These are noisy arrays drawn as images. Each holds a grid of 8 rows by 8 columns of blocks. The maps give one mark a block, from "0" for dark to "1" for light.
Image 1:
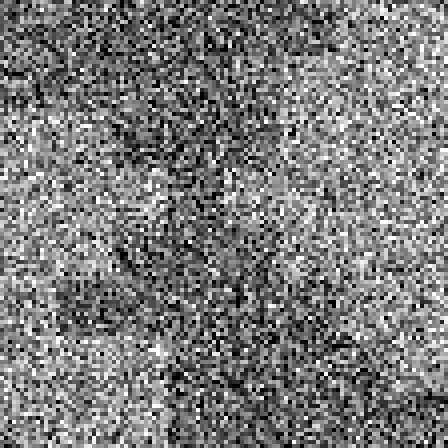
0 0 0 0 0 0 1 1
0 0 0 0 0 1 1 1
1 1 0 0 0 1 1 1
1 1 1 0 1 1 1 1
1 1 0 0 0 1 1 1
1 0 0 0 0 0 1 1
1 1 1 0 0 0 0 1
1 1 1 0 0 0 0 0
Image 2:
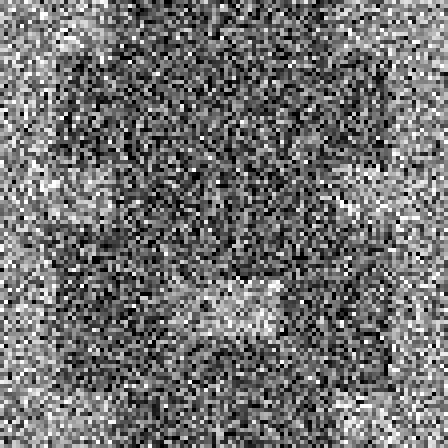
1 1 0 0 0 0 1 1
1 0 0 0 0 0 0 1
1 0 0 0 0 0 0 1
1 1 0 0 0 0 1 1
1 0 0 0 0 0 0 1
1 0 0 1 1 0 0 1
1 0 0 0 0 0 0 1
1 1 0 0 0 0 1 1
